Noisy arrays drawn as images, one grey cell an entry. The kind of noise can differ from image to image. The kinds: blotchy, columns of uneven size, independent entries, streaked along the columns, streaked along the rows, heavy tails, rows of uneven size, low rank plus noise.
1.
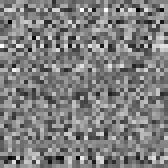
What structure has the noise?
rows of uneven size
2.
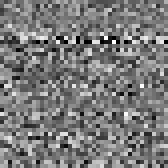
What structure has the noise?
rows of uneven size
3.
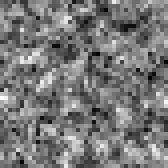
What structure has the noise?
blotchy
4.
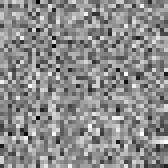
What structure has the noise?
low rank plus noise
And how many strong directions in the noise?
three or four
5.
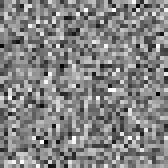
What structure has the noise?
independent entries
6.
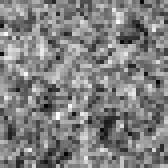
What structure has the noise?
blotchy
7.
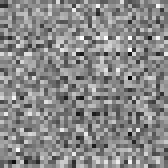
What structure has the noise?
low rank plus noise
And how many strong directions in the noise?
one
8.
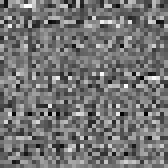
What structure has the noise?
rows of uneven size
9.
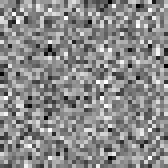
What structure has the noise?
low rank plus noise
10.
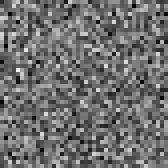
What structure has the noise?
independent entries
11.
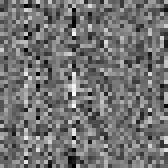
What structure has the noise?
columns of uneven size
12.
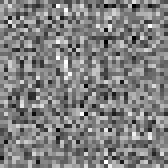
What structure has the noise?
low rank plus noise
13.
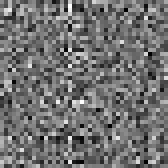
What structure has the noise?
low rank plus noise
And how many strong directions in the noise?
one
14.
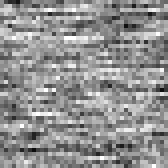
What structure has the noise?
streaked along the rows
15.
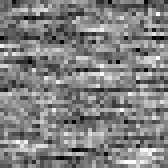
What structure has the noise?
streaked along the rows
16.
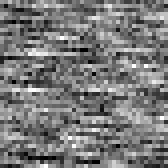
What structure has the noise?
streaked along the rows
